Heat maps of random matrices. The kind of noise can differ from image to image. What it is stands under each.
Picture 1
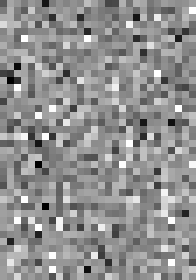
heavy tails
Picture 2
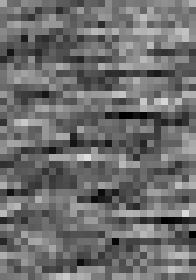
streaked along the rows
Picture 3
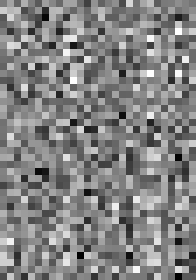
low rank plus noise
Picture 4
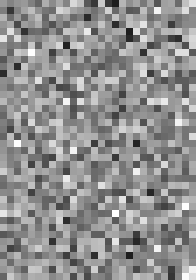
independent entries
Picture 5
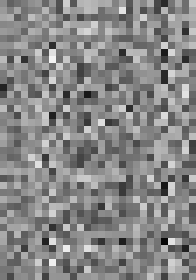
low rank plus noise
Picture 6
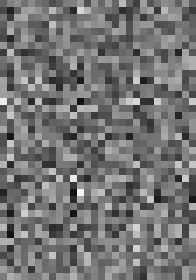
low rank plus noise
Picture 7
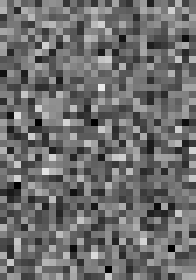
independent entries
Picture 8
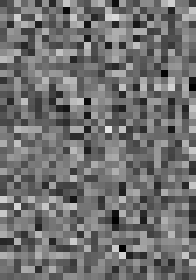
low rank plus noise
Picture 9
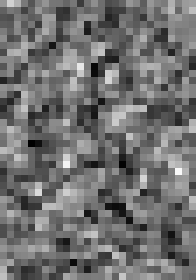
blotchy
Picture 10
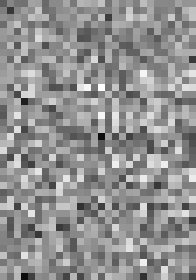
low rank plus noise
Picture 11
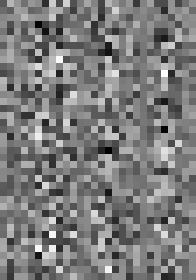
columns of uneven size
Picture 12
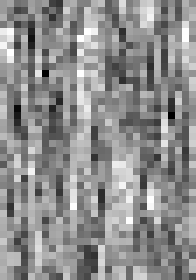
streaked along the columns
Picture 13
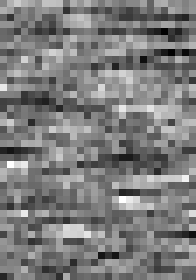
streaked along the rows
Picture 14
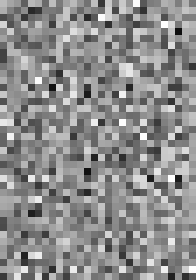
low rank plus noise
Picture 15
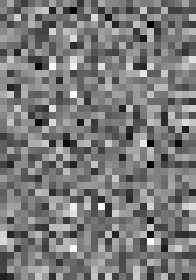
low rank plus noise
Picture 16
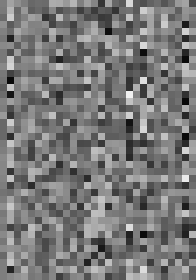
columns of uneven size
